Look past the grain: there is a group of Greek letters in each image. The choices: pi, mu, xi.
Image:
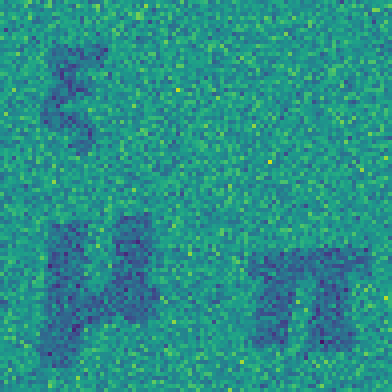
top left: xi; bottom left: mu; bottom right: pi
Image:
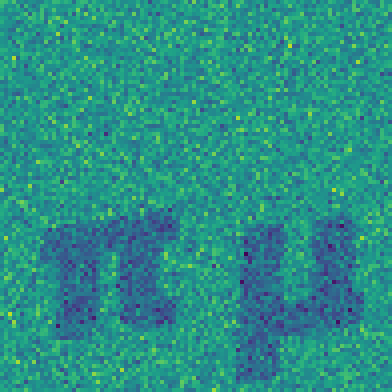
bottom left: pi; bottom right: mu
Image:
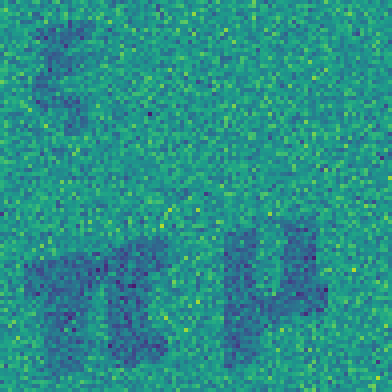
top left: xi; bottom left: pi; bottom right: mu
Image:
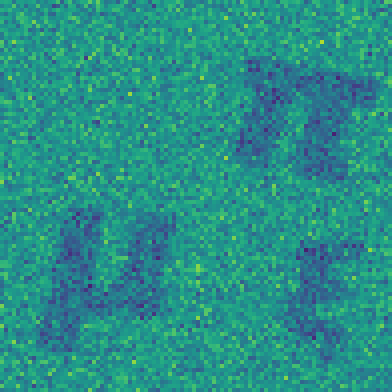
top right: pi; bottom left: mu; bottom right: xi
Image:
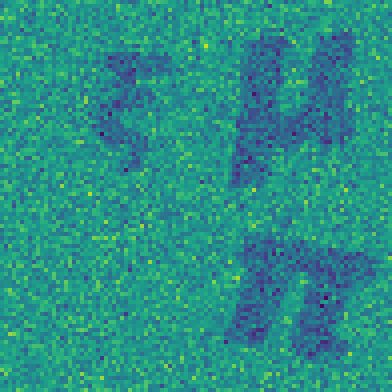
top left: xi; top right: mu; bottom right: pi
